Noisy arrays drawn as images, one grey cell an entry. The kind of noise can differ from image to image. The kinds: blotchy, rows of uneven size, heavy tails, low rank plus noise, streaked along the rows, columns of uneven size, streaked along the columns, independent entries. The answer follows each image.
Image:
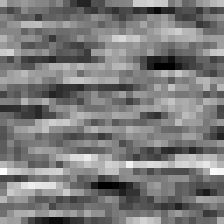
streaked along the rows
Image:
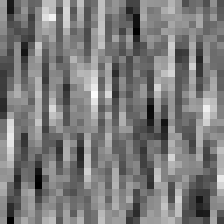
streaked along the columns
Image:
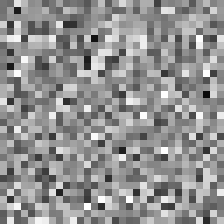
low rank plus noise
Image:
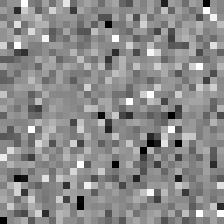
heavy tails
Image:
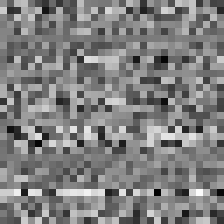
rows of uneven size
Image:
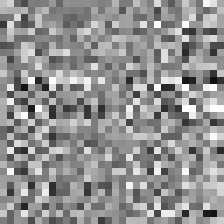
low rank plus noise
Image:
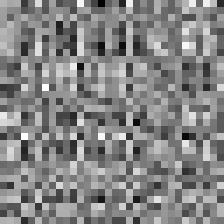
low rank plus noise
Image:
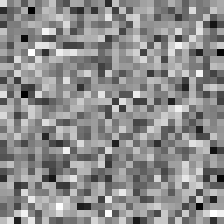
low rank plus noise
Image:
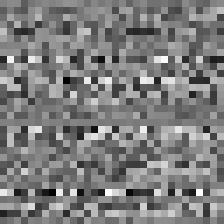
rows of uneven size
